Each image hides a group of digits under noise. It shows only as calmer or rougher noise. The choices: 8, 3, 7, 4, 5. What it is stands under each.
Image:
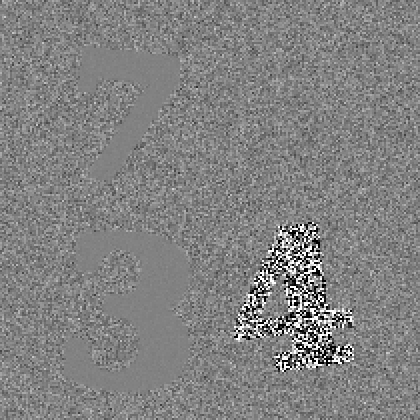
top left: calm 7; bottom left: calm 3; bottom right: rough 4
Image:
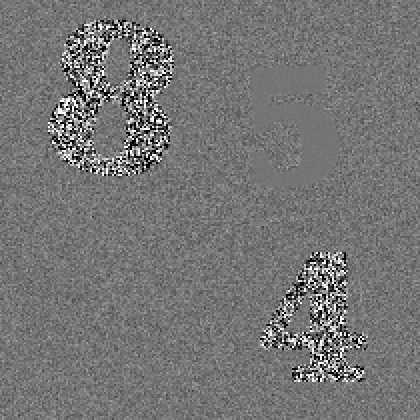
top left: rough 8; top right: calm 5; bottom right: rough 4
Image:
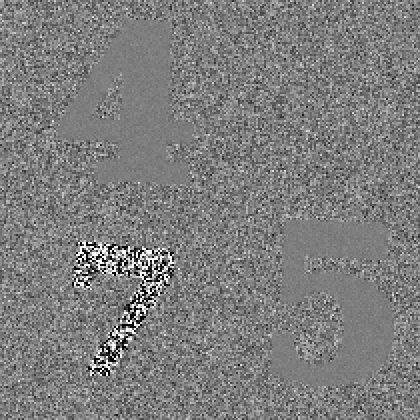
top left: calm 4; bottom left: rough 7; bottom right: calm 5
